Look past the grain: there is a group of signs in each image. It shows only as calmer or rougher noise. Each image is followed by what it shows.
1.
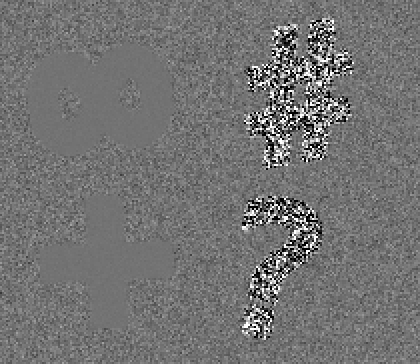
top left: calm infinity sign; top right: rough hash sign; bottom left: calm plus sign; bottom right: rough question mark
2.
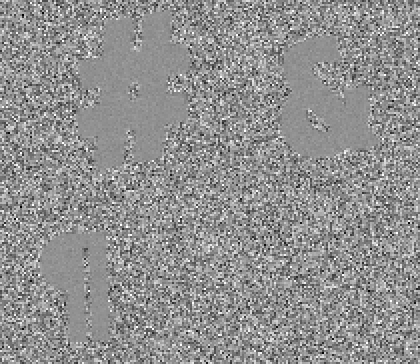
top left: calm hash sign; top right: calm ampersand; bottom left: calm pilcrow
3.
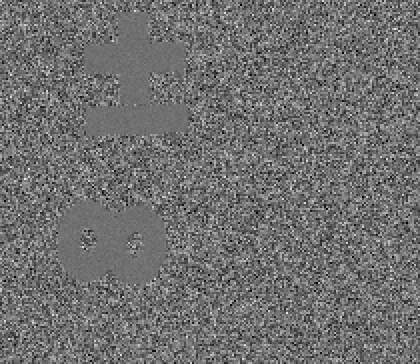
top left: calm plus-minus sign; bottom left: calm infinity sign
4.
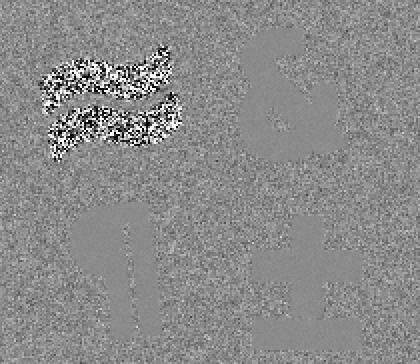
top left: rough approximately sign; top right: calm ampersand; bottom left: calm pilcrow; bottom right: calm plus-minus sign
